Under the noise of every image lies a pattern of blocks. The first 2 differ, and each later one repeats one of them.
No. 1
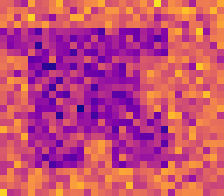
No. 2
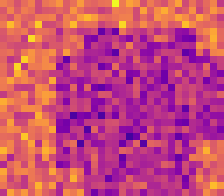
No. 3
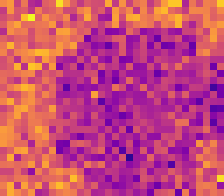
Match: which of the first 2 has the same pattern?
2
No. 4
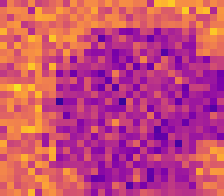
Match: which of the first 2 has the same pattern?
2
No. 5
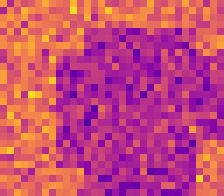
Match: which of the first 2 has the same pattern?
2
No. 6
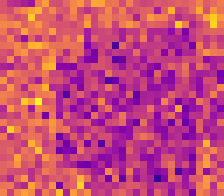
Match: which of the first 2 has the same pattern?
2
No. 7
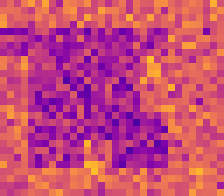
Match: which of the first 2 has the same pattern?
1
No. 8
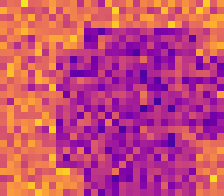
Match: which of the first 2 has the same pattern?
2
